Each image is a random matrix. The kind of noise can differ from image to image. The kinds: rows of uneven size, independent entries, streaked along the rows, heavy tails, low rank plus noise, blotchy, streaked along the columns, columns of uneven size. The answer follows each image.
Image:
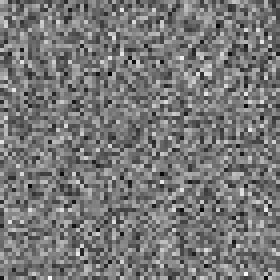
low rank plus noise
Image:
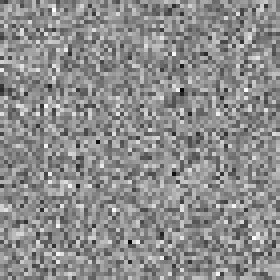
low rank plus noise
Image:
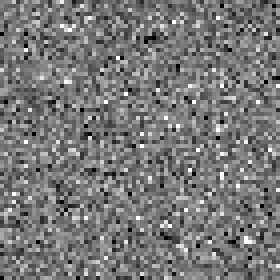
heavy tails
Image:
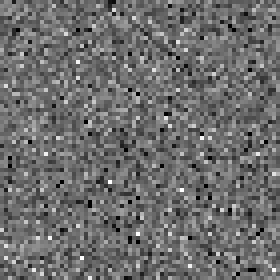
heavy tails
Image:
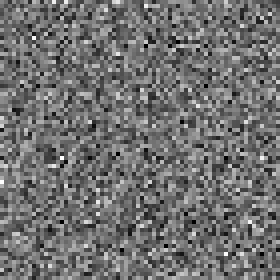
low rank plus noise
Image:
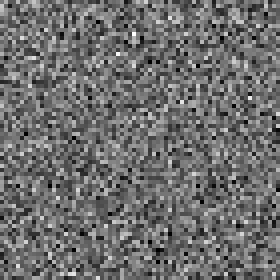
independent entries
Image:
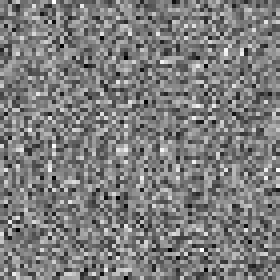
low rank plus noise
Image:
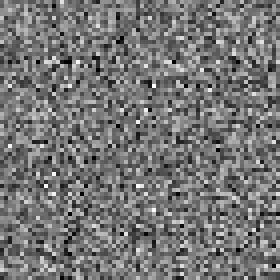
low rank plus noise
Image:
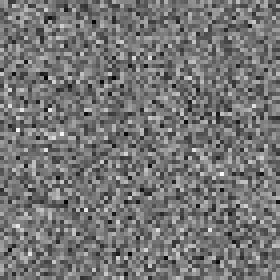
independent entries
